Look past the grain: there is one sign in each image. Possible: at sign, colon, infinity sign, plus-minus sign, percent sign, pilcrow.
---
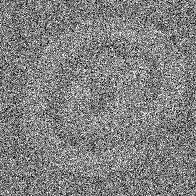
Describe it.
light at sign
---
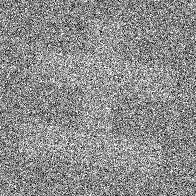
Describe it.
light plus-minus sign
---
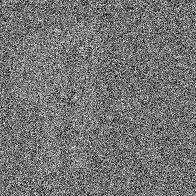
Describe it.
light pilcrow
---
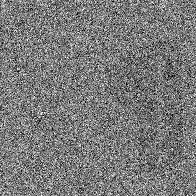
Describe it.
dark pilcrow
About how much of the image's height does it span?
two thirds
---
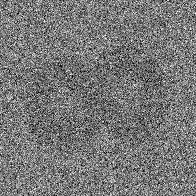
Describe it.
dark infinity sign
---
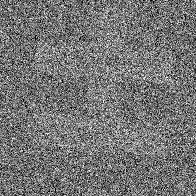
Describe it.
light plus-minus sign
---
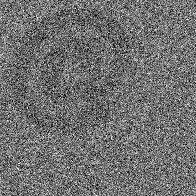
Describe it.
dark at sign
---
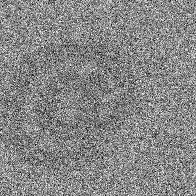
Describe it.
dark at sign
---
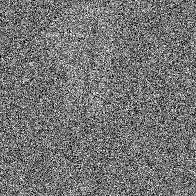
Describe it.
light pilcrow
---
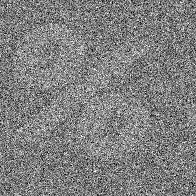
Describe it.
light percent sign
